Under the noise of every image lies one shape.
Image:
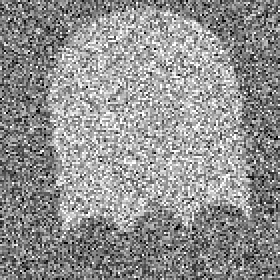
light ghost
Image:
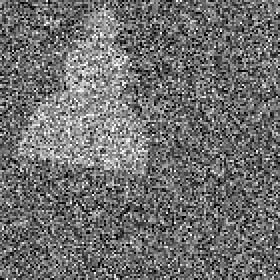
light chess pawn
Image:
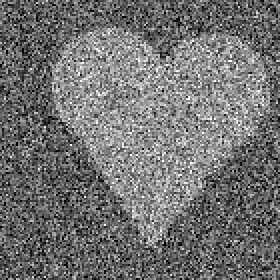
light heart
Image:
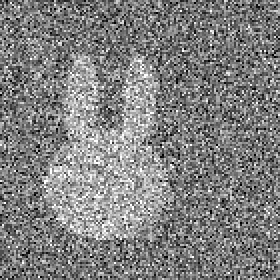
light rabbit's head
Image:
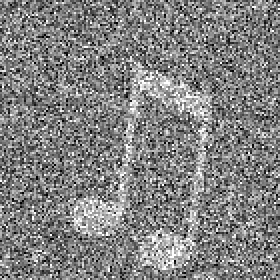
light pair of musical notes
